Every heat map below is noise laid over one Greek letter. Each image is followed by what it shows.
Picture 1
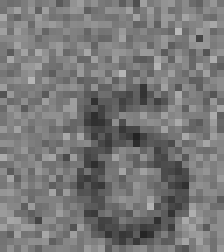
delta
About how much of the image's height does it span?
two thirds
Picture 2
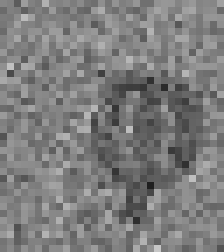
phi
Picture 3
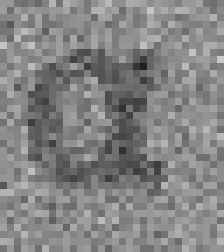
alpha
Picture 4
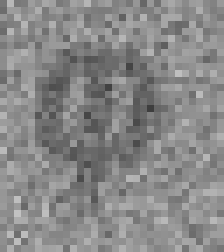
phi
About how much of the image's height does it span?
two thirds
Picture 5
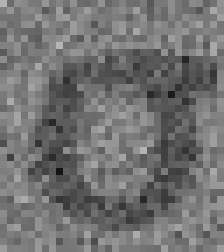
sigma
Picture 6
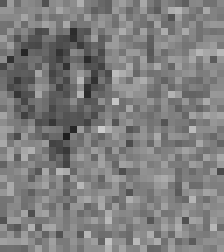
phi
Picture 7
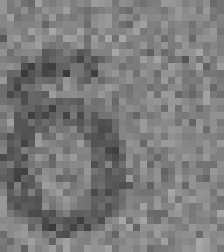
delta
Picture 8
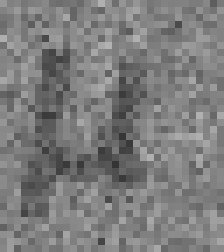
mu
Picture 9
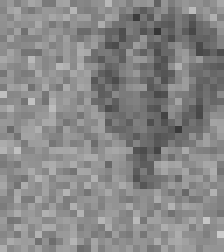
phi
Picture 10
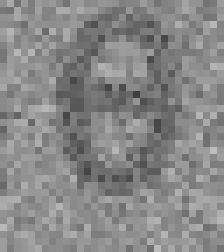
theta
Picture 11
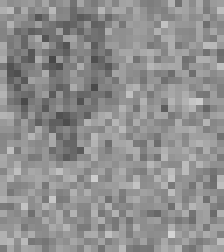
phi
